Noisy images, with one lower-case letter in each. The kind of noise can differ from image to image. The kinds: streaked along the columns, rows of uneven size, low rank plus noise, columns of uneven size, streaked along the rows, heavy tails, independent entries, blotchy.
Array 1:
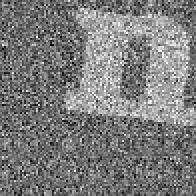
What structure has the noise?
low rank plus noise
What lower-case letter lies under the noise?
n
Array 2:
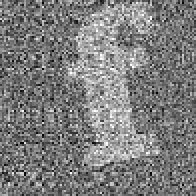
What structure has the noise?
low rank plus noise
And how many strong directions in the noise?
two
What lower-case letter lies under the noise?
f
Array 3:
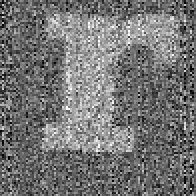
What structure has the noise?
columns of uneven size
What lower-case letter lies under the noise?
r
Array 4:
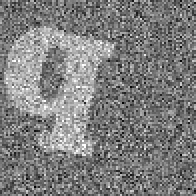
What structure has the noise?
low rank plus noise
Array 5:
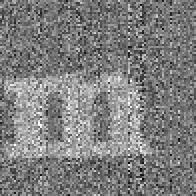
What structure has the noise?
columns of uneven size
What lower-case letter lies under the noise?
m
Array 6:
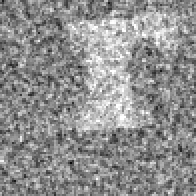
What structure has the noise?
blotchy
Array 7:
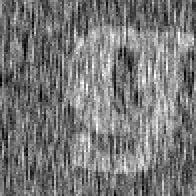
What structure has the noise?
streaked along the columns
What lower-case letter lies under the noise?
g
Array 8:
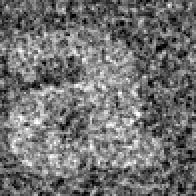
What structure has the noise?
blotchy
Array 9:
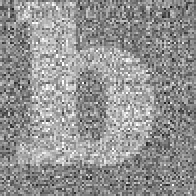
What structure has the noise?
low rank plus noise
